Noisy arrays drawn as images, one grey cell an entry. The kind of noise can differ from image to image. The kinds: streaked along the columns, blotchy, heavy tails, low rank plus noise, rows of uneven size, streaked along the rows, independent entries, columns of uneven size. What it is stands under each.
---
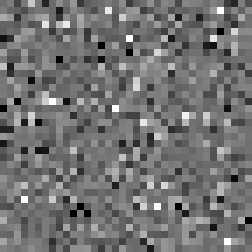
heavy tails
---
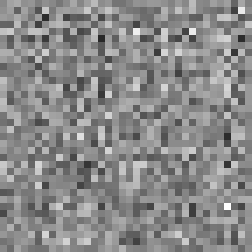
low rank plus noise
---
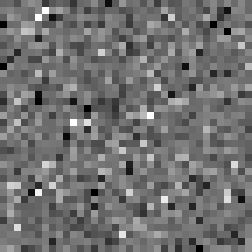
heavy tails
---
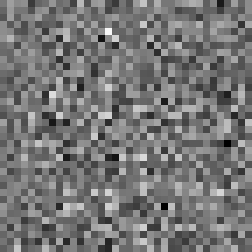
low rank plus noise
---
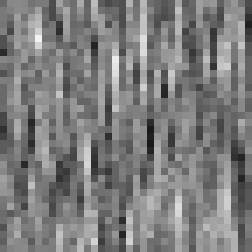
streaked along the columns
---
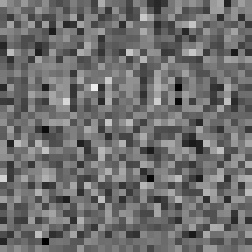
low rank plus noise
